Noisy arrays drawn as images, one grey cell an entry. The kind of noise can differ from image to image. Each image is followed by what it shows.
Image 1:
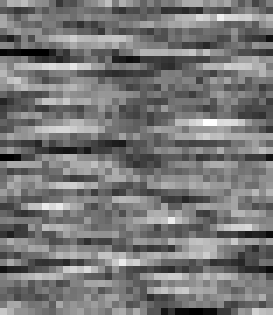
streaked along the rows
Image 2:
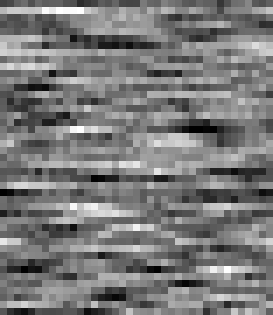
streaked along the rows
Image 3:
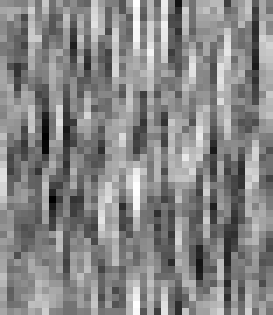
streaked along the columns
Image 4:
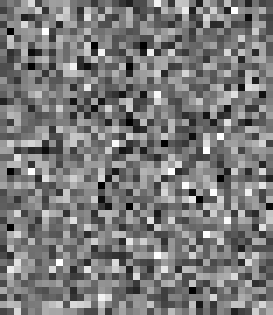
independent entries
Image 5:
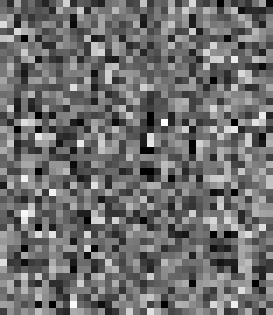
low rank plus noise
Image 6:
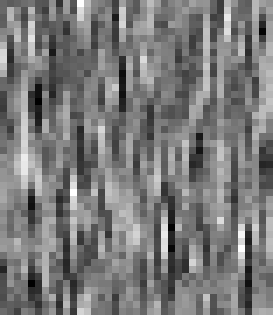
streaked along the columns
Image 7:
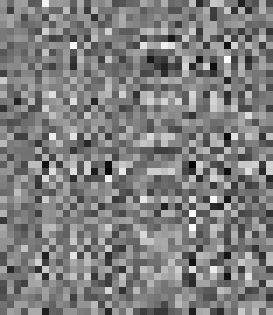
low rank plus noise
